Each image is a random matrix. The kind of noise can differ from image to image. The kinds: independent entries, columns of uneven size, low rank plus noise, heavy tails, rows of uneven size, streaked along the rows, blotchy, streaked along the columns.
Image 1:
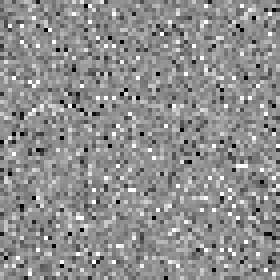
heavy tails
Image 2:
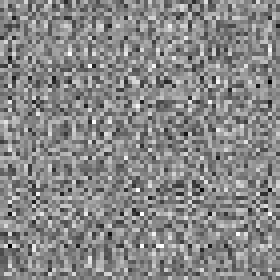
low rank plus noise
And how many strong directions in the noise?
three or four
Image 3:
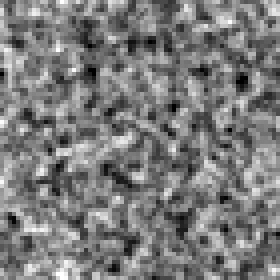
blotchy
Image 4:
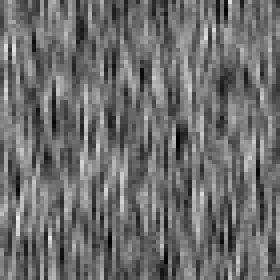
streaked along the columns
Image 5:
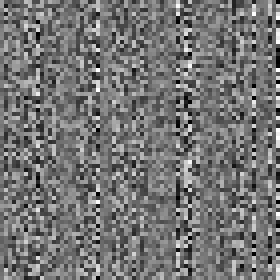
columns of uneven size
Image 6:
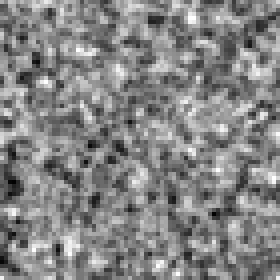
blotchy
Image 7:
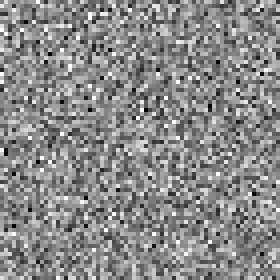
independent entries
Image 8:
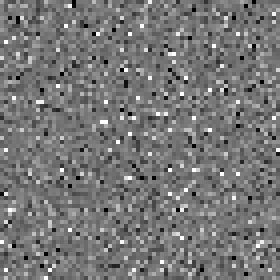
heavy tails
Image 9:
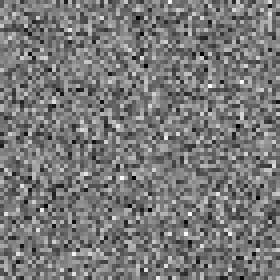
independent entries
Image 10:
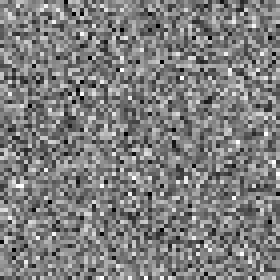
independent entries
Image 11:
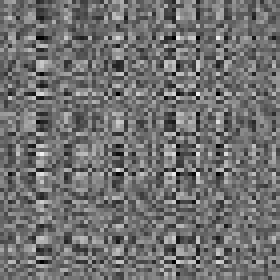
low rank plus noise
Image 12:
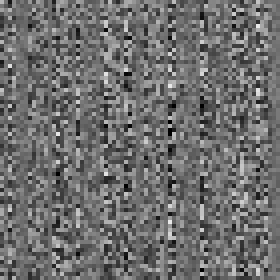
columns of uneven size
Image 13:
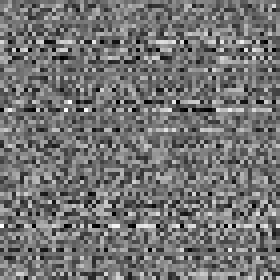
rows of uneven size
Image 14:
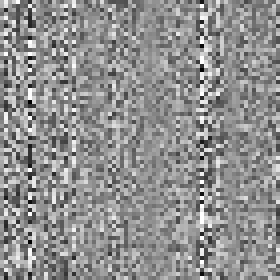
columns of uneven size
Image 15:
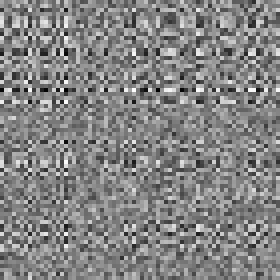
low rank plus noise
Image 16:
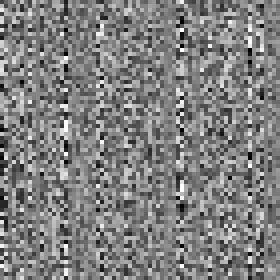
columns of uneven size
